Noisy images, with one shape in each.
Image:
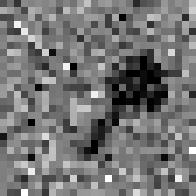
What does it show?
dark lollipop
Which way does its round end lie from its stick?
up and right
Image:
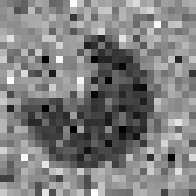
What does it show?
dark disc with a wedge cut out
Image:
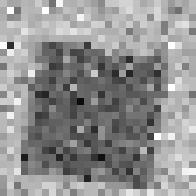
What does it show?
dark square
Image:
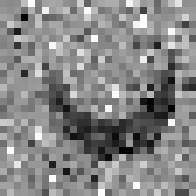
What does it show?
dark crescent
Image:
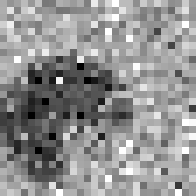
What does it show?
dark disc with a wedge cut out
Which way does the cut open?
down and right
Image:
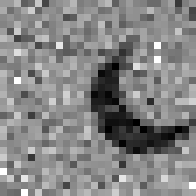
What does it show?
dark crescent
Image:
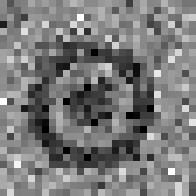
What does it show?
dark bullseye
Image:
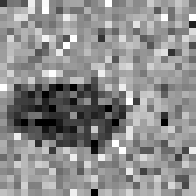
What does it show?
dark ellipse
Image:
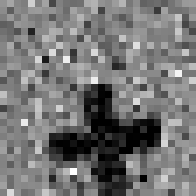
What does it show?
dark cross
